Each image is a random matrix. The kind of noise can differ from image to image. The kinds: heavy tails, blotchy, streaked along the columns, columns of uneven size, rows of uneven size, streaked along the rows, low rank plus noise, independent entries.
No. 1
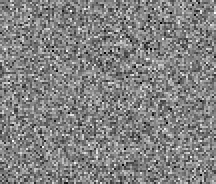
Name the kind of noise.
independent entries
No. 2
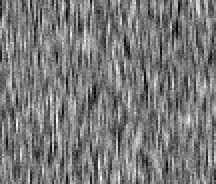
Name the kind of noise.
streaked along the columns
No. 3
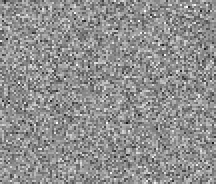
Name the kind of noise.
independent entries
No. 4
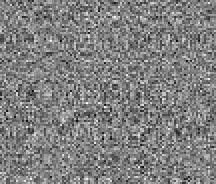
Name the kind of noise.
low rank plus noise
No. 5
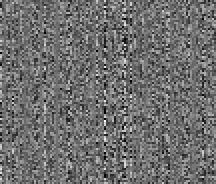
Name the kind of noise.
columns of uneven size
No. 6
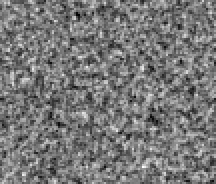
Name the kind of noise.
blotchy
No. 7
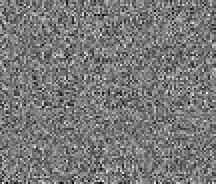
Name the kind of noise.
low rank plus noise
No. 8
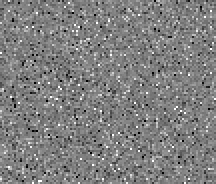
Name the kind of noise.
heavy tails
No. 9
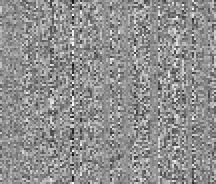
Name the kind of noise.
columns of uneven size
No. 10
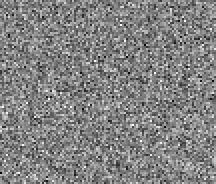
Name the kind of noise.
independent entries
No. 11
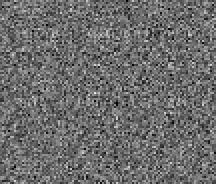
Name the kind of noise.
low rank plus noise
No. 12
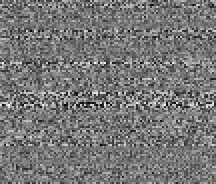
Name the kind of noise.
rows of uneven size
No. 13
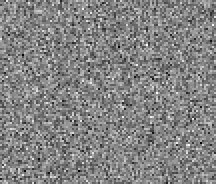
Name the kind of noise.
independent entries
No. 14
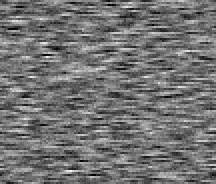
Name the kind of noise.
streaked along the rows
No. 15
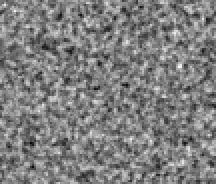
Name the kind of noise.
blotchy
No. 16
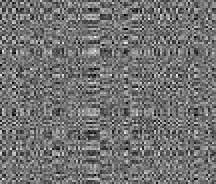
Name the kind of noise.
low rank plus noise
